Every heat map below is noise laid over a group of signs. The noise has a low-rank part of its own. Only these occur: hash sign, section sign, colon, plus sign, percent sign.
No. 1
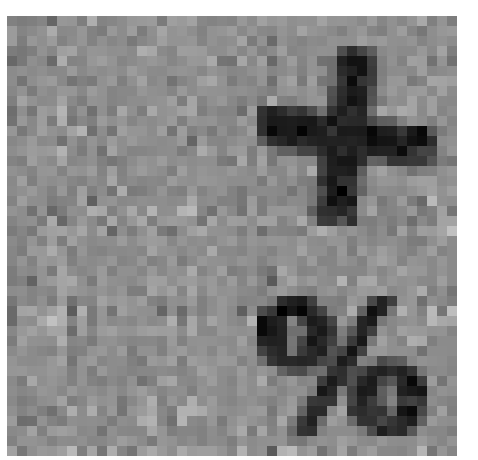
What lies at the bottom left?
nothing
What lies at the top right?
plus sign
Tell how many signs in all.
2
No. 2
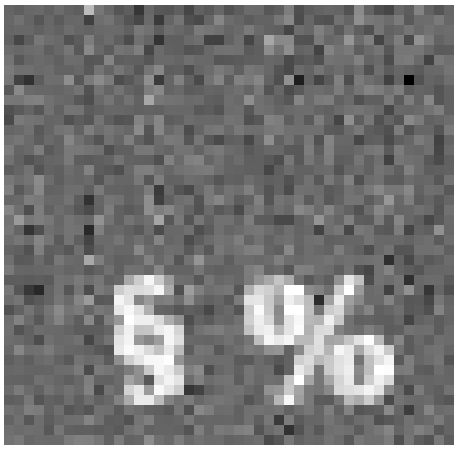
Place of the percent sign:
bottom right
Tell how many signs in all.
2
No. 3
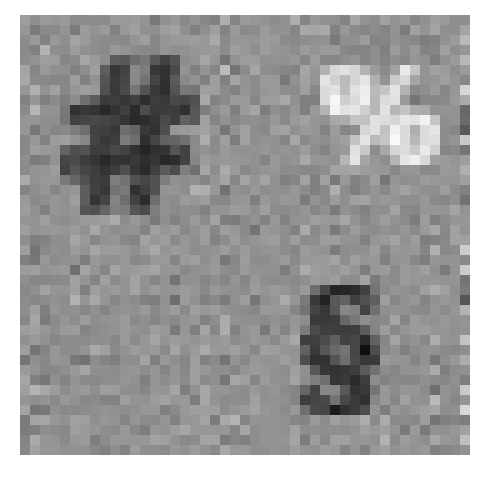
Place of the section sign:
bottom right
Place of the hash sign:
top left
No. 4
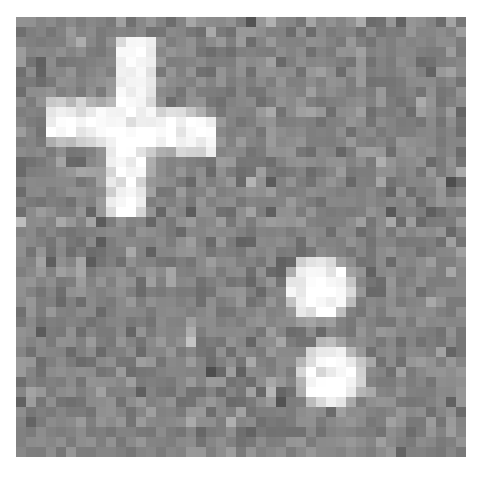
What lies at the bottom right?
colon
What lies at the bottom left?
nothing
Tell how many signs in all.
2
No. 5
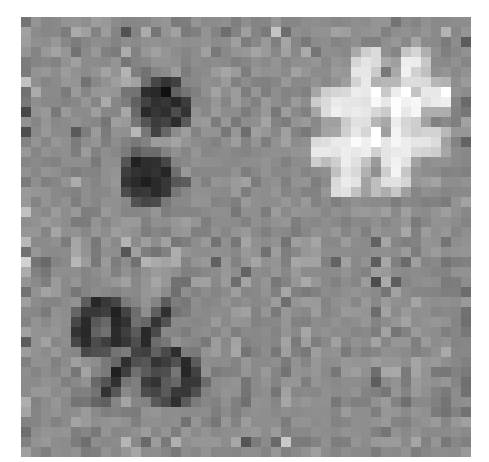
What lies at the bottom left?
percent sign
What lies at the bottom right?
nothing
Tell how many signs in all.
3
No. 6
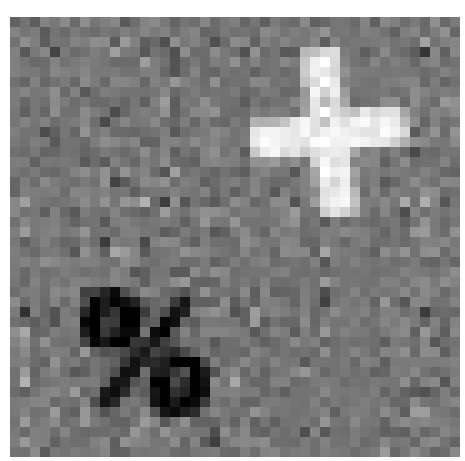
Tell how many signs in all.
2
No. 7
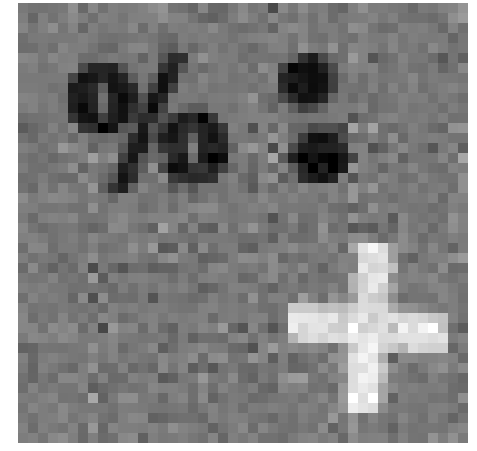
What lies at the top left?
percent sign
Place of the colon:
top right
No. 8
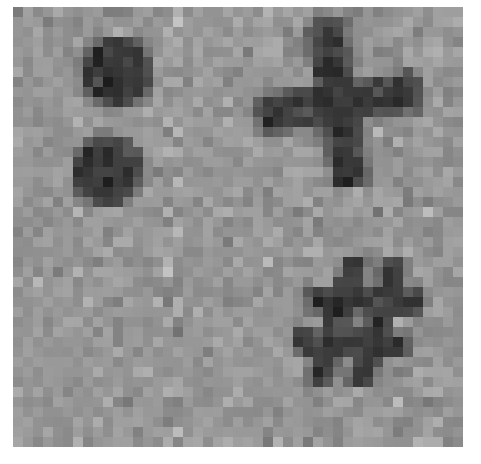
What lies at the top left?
colon
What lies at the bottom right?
hash sign
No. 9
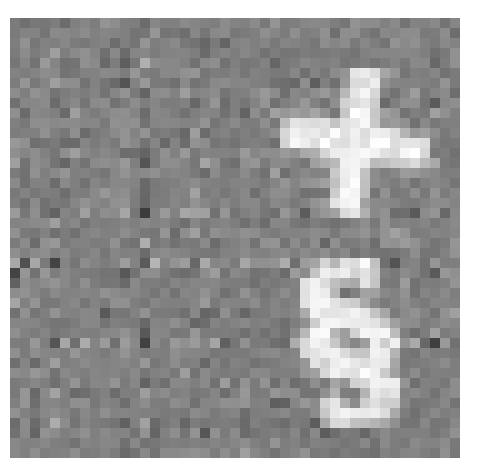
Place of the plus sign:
top right
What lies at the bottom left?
nothing
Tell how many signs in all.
2
